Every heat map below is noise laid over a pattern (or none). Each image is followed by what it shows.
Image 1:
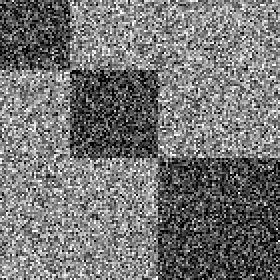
blocks along the diagonal
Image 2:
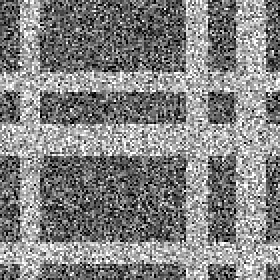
bands of rows crossing bands of columns
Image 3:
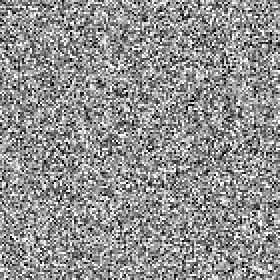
only noise
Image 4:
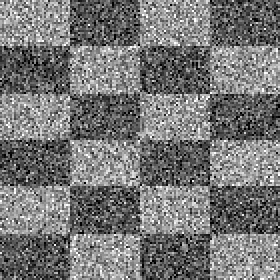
a checkerboard
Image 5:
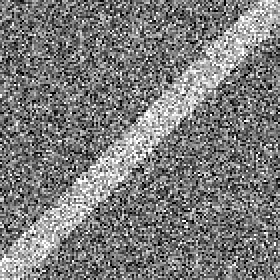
a diagonal band
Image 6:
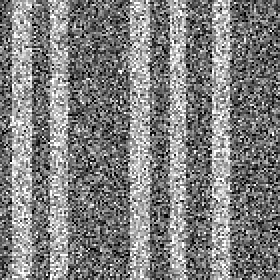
bands of columns
